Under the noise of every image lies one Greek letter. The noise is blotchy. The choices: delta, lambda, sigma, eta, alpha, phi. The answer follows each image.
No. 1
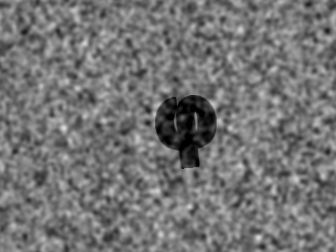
phi
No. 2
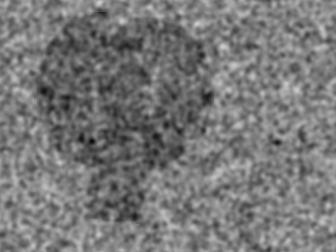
phi
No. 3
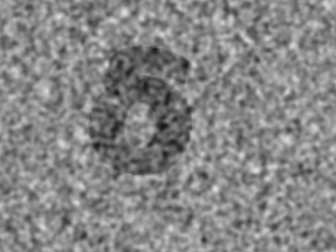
delta
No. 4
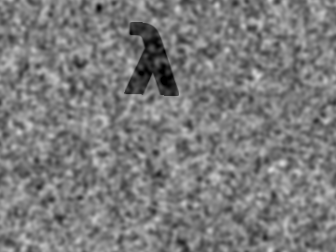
lambda
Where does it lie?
top middle
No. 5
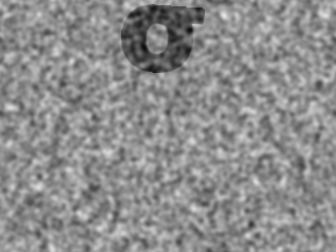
sigma
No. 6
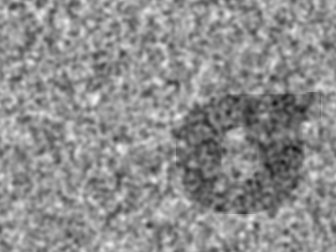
sigma
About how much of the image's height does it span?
half
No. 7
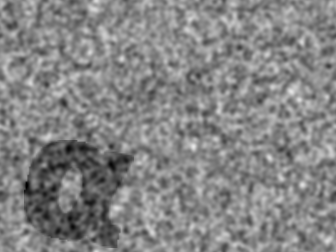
alpha
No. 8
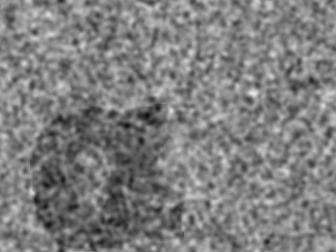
alpha
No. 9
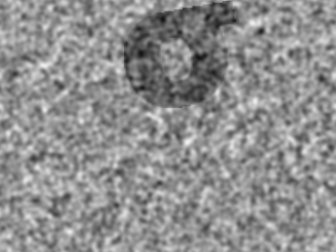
sigma
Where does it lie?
top middle
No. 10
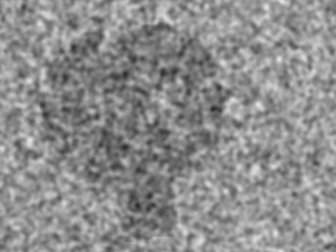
phi
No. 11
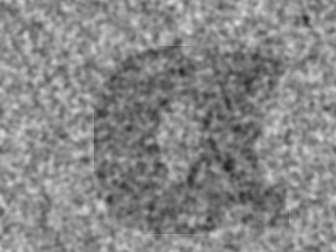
alpha
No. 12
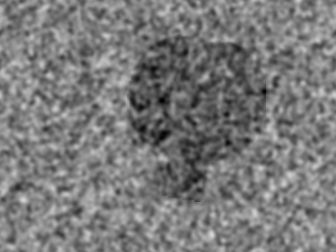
phi
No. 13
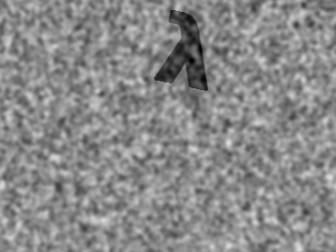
lambda
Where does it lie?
top middle
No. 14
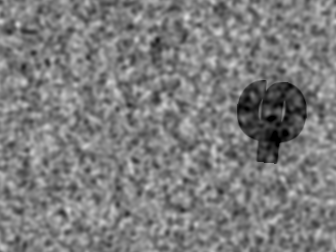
phi
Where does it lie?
middle right
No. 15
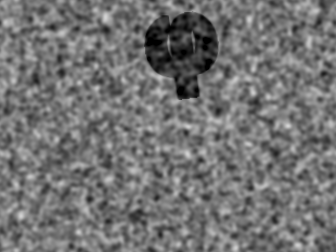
phi
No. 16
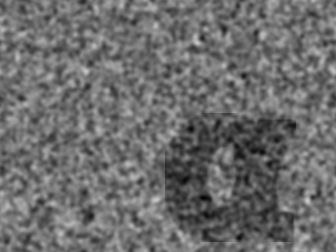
alpha
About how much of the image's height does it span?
half
